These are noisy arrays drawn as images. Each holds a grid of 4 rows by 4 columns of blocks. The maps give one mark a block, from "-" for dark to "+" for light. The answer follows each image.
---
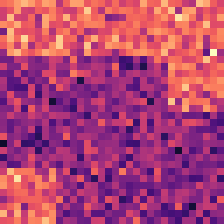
+ + + +
- - - +
- - - -
+ - - -
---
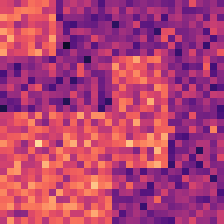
+ - - -
- - + -
+ + + -
+ + - -
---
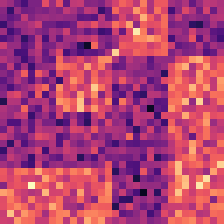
- - + -
- + - +
- - - +
+ + - +
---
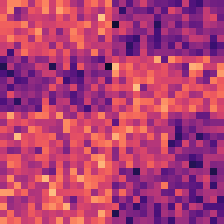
+ + - -
- - + +
+ + + -
+ + - -
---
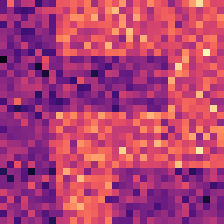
- + + +
- - - +
- + + +
- + - -
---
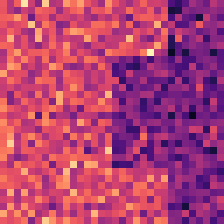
+ + + -
+ + - -
+ + - -
+ + + -
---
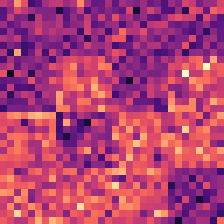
- - - -
- + - +
+ - + +
+ + + -
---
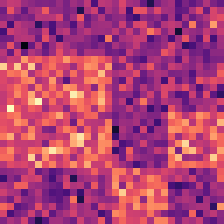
- - - -
+ + - -
+ + - +
- - + -
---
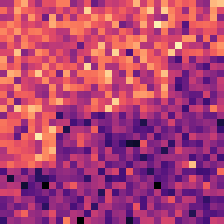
+ + + +
+ + + -
+ - - -
- - - -
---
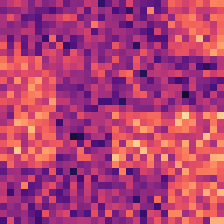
- - - +
+ - - -
+ - + +
- - - +
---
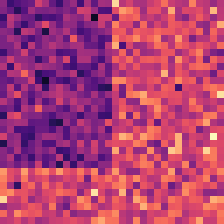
- - + +
- - + +
- - + +
+ + + +
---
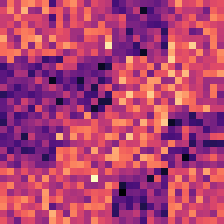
+ + - +
- - + +
- + + -
+ + - +
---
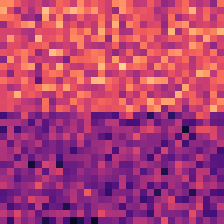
+ + + +
+ + + +
- - - -
- - - -
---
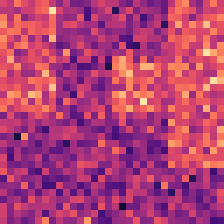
+ - - +
+ - + +
- - - +
- - - -
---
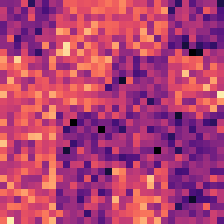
- + + -
+ + - +
+ - - -
+ - + -
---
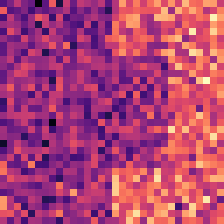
- - + +
- - - +
- - - +
- - + +
